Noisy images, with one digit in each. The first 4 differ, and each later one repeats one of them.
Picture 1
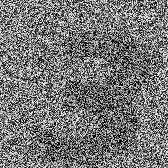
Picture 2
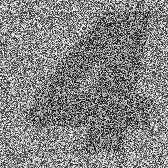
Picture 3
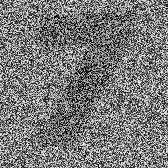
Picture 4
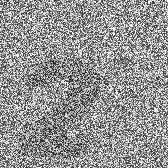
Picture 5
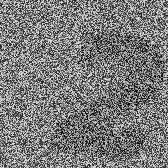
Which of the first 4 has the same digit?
4
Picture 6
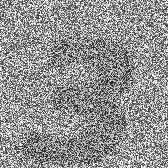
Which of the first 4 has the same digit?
1
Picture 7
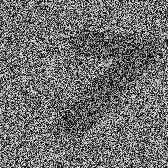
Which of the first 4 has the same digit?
3
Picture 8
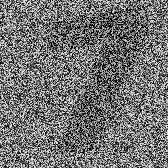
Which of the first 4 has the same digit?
3
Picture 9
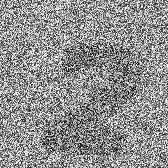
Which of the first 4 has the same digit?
4
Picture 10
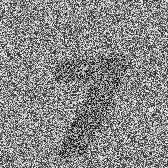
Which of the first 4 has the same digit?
3
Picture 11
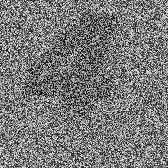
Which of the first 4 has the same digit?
2
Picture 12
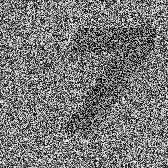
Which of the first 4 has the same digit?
3
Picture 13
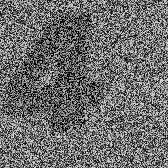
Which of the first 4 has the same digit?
2
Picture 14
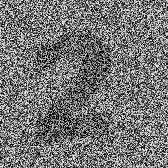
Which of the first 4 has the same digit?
4
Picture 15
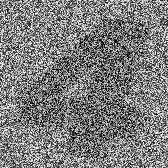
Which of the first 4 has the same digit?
2
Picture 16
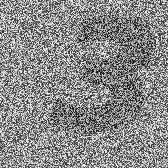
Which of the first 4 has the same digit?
1
